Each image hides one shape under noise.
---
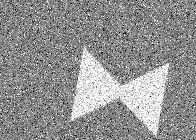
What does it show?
light bow tie
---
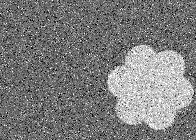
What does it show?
light flower
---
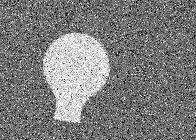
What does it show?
light light bulb
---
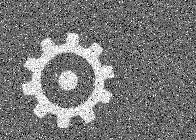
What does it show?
light gear
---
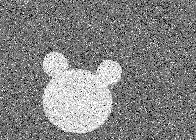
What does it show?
light bear's head
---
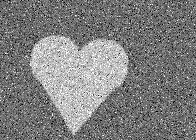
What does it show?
light heart
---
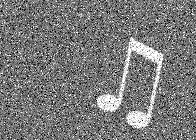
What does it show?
light pair of musical notes
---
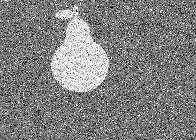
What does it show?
light pear
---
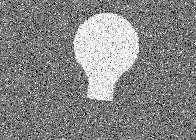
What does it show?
light light bulb
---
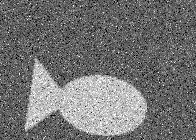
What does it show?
light fish
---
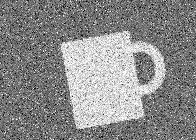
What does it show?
light cup
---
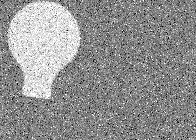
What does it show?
light light bulb
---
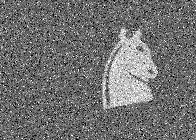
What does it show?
light chess knight
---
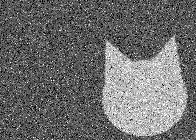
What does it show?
light cat's head
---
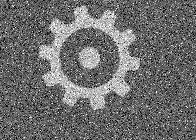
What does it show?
light gear
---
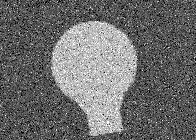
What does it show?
light light bulb
